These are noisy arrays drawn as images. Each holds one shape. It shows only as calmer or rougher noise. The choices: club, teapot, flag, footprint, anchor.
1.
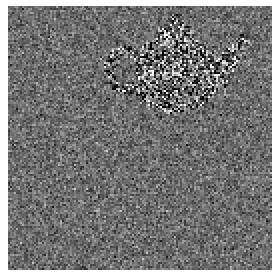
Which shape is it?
teapot
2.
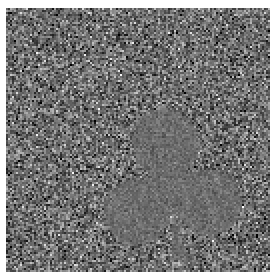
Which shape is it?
club
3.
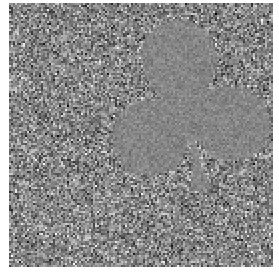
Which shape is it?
club
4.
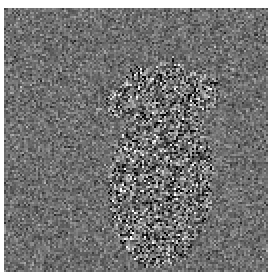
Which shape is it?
footprint
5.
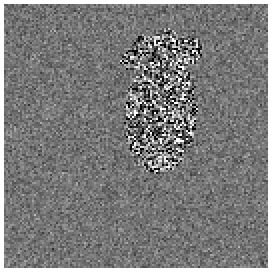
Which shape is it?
footprint
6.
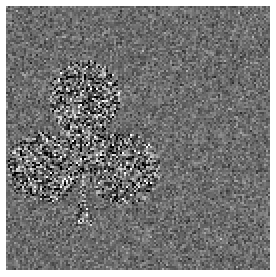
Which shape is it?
club
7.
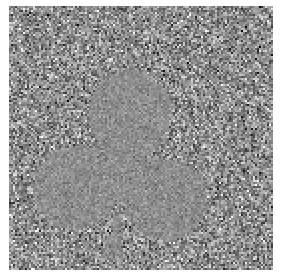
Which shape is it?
club
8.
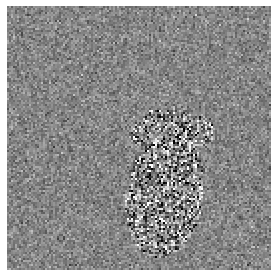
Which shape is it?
footprint
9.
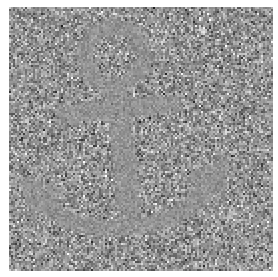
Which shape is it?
anchor
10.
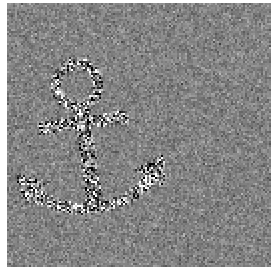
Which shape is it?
anchor
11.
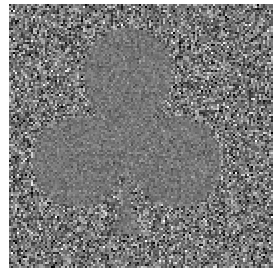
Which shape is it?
club
